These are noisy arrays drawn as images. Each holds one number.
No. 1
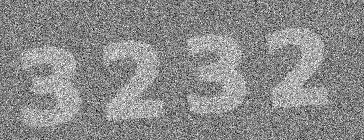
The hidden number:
3232
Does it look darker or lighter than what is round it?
lighter
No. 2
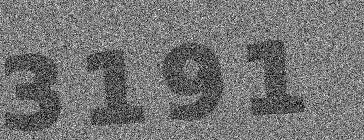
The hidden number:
3191
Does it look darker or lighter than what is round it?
darker
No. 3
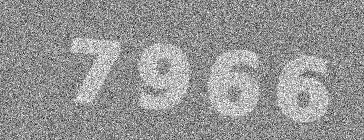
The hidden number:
7966
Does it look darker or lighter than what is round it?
lighter
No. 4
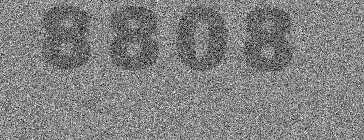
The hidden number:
8808
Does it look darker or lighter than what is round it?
darker
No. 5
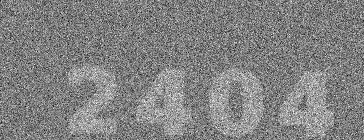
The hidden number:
2404
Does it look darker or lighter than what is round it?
lighter
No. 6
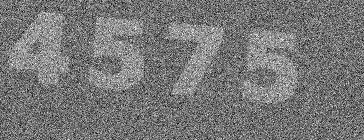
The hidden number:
4575
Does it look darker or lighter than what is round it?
lighter
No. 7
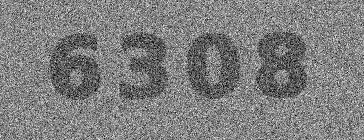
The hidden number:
6308
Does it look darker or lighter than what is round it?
darker
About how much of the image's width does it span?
two thirds
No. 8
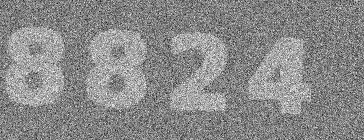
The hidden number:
8824
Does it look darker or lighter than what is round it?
lighter
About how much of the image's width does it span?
nearly all
